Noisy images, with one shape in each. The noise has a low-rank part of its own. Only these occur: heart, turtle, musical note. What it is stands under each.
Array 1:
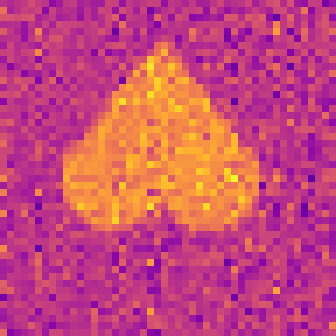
light heart
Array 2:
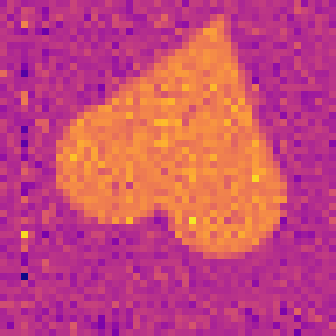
light heart
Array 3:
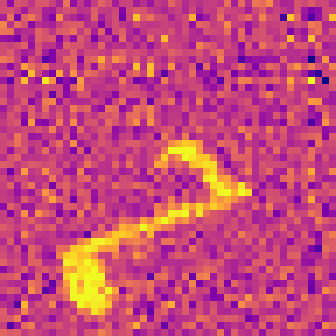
light musical note
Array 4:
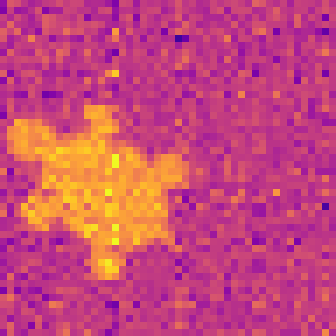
light turtle
